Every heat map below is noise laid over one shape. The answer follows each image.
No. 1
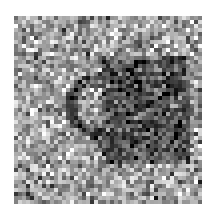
cup
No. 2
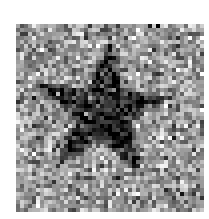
star
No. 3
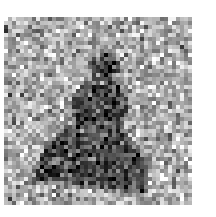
chess pawn
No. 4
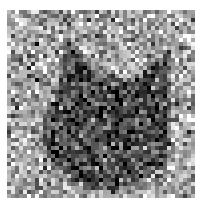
cat's head
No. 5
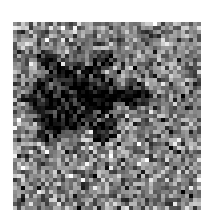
turtle
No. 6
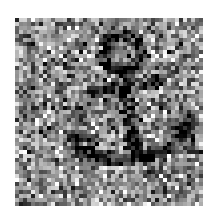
anchor
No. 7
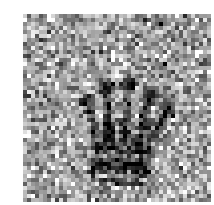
chess queen
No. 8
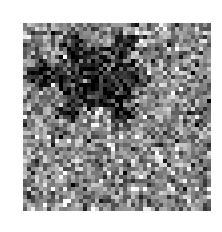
turtle
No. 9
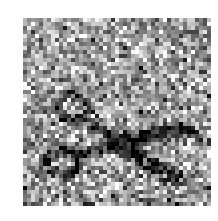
pair of scissors
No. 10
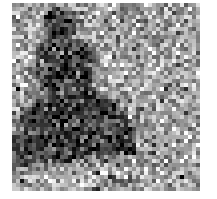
chess pawn
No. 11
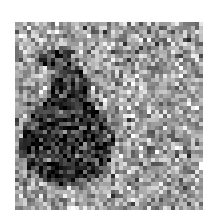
pear
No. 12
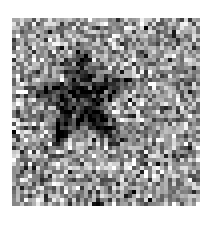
star
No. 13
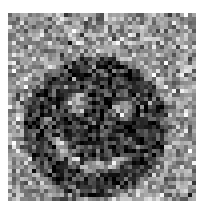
smiling face
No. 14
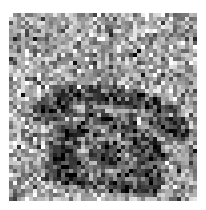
telephone
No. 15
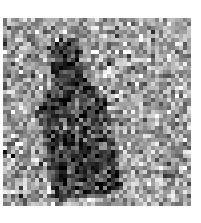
bottle
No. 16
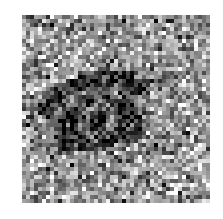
telephone
